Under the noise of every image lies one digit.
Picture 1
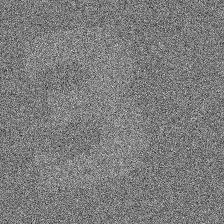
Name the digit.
3
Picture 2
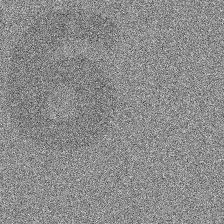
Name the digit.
6
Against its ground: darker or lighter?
darker
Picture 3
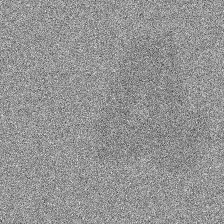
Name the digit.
4
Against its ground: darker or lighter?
darker
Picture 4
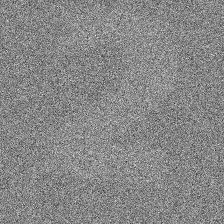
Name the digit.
2
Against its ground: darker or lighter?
lighter
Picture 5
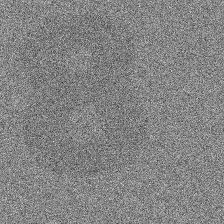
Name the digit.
8
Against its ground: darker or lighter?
darker
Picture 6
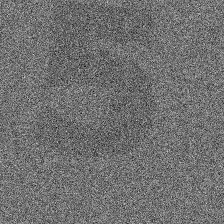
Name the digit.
5
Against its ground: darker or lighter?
darker
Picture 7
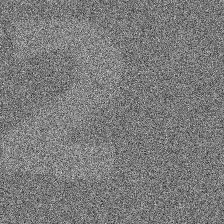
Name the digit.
2
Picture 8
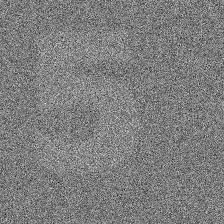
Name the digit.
5
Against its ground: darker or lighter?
lighter
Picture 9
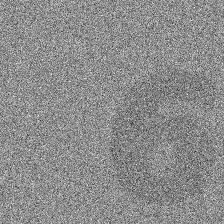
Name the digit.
6
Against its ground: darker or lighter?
darker
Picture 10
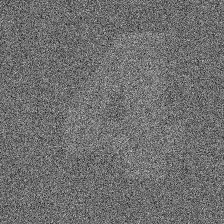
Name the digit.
4
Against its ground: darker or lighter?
lighter
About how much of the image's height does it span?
two thirds
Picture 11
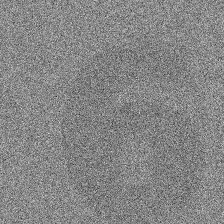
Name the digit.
6
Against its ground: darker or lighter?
darker
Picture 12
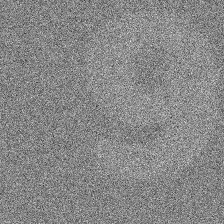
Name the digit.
9
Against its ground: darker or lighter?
lighter
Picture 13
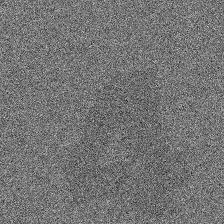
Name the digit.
4
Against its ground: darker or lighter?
darker
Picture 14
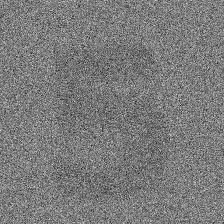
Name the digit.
5
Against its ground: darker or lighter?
darker
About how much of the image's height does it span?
two thirds
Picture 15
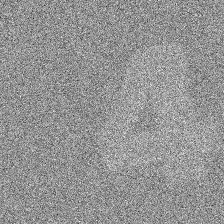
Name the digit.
4
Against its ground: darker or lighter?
lighter
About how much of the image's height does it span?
two thirds
